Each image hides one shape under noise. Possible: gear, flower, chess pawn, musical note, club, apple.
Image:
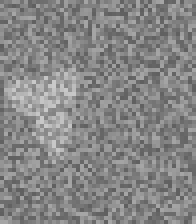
light chess pawn, middle left
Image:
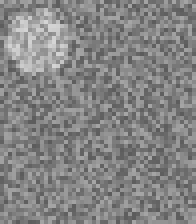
light flower, top left
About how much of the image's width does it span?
a third
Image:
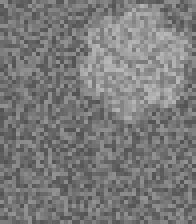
light flower
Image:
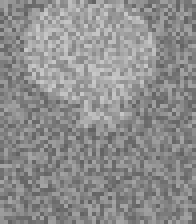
light apple
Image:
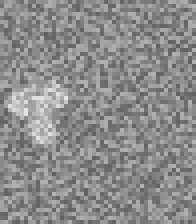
light club, middle left
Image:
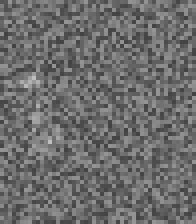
light musical note, middle left
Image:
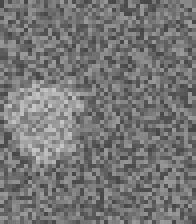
light apple, middle left
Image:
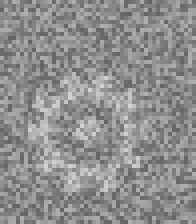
light gear
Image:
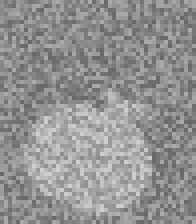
light apple
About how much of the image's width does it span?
two thirds
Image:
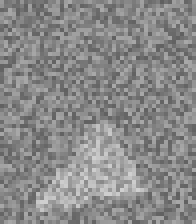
light chess pawn
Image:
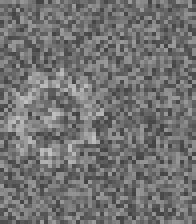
light gear
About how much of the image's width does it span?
half
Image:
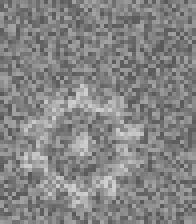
light gear
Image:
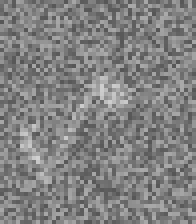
light musical note
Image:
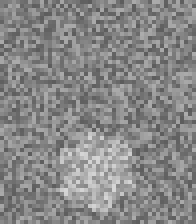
light flower, bottom middle
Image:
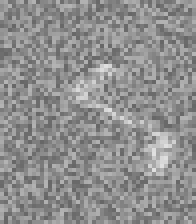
light musical note
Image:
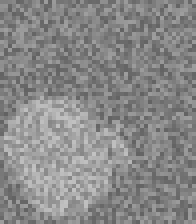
light apple
